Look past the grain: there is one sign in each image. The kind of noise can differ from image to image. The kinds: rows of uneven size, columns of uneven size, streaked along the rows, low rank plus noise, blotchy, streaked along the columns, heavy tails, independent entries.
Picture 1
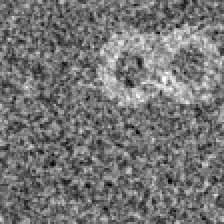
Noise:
blotchy
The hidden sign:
infinity sign
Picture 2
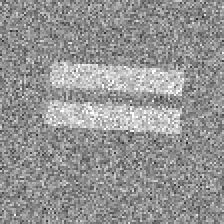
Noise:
independent entries
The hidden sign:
equals sign
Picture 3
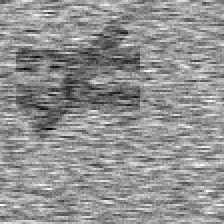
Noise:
streaked along the rows
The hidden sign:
not-equal sign
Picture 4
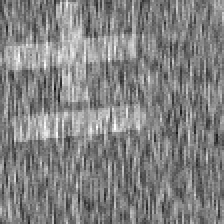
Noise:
streaked along the columns
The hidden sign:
plus-minus sign
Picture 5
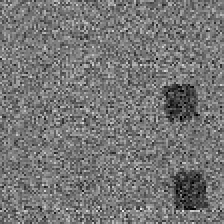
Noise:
low rank plus noise
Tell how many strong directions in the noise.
five to eight
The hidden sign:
colon
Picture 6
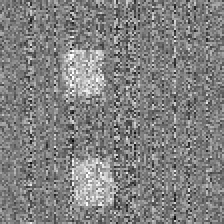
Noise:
columns of uneven size
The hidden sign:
colon
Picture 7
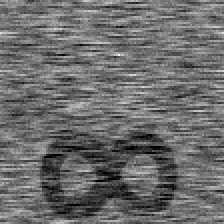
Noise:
streaked along the rows
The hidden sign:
infinity sign
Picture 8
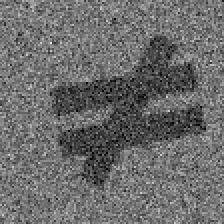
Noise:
independent entries
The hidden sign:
not-equal sign
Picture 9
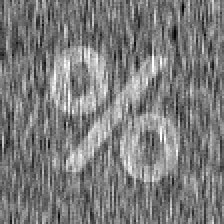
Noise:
streaked along the columns
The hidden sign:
percent sign
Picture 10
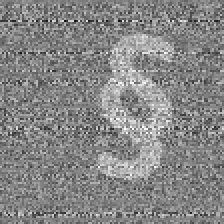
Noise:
rows of uneven size
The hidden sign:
section sign
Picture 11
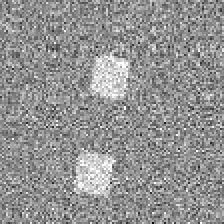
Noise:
low rank plus noise
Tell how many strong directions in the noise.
three or four
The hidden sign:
colon
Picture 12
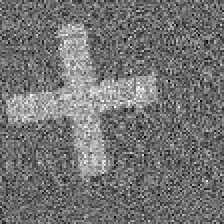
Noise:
low rank plus noise
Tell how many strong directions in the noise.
five to eight
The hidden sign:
plus sign
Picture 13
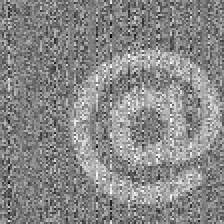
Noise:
columns of uneven size
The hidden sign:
at sign
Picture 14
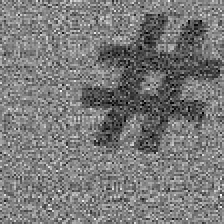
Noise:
low rank plus noise
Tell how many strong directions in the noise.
five to eight
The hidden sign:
hash sign
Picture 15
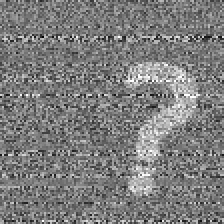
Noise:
rows of uneven size
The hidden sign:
question mark
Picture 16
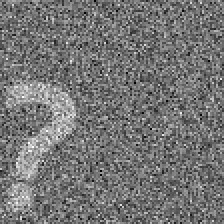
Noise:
independent entries
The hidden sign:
question mark
